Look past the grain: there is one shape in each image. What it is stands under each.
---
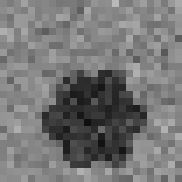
dark flower
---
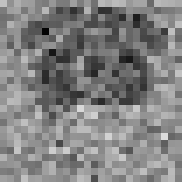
dark telephone
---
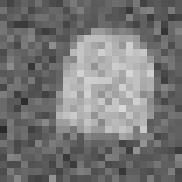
light ghost
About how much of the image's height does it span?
two thirds
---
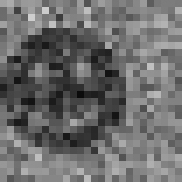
dark smiling face
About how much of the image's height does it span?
two thirds
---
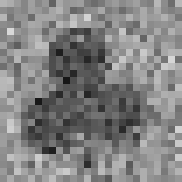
dark club
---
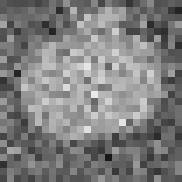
light apple
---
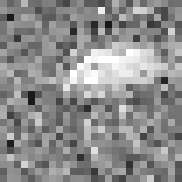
light umbrella
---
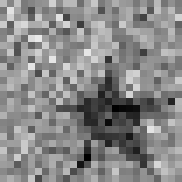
dark star
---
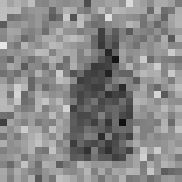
dark bottle
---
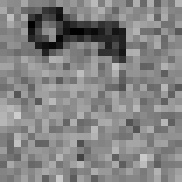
dark key
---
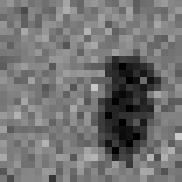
dark footprint
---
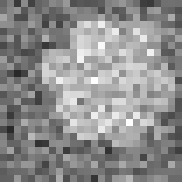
light flower
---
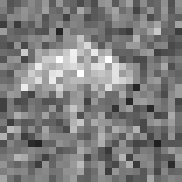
light umbrella
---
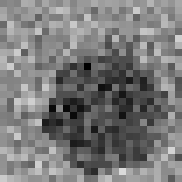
dark flower
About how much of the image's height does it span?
two thirds
